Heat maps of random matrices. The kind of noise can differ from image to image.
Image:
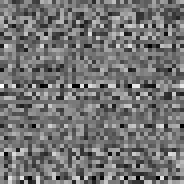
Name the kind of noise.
rows of uneven size
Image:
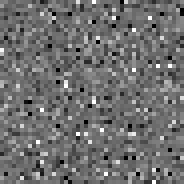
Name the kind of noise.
heavy tails
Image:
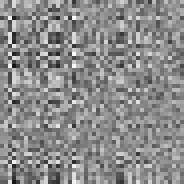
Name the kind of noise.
low rank plus noise
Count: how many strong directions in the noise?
one
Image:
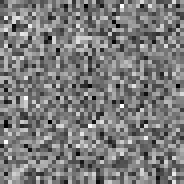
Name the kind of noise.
low rank plus noise
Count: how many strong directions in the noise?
five to eight
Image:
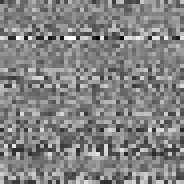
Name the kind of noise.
rows of uneven size
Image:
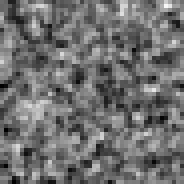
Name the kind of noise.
blotchy
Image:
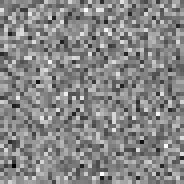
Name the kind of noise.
independent entries
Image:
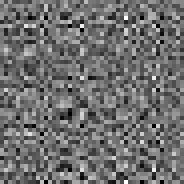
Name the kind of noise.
low rank plus noise
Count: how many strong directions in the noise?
two
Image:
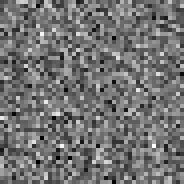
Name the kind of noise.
independent entries
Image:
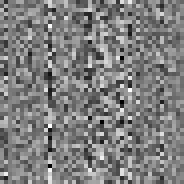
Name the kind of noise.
columns of uneven size
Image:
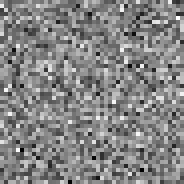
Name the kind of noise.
independent entries
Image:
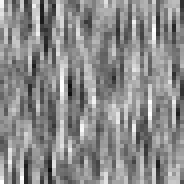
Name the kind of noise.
streaked along the columns
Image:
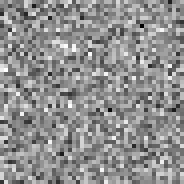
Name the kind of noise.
independent entries
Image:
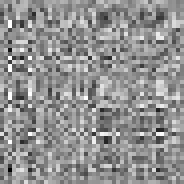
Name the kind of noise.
low rank plus noise
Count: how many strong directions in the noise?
two
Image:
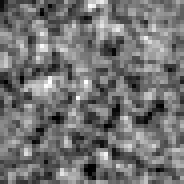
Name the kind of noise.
blotchy
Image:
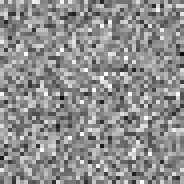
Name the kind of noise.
independent entries
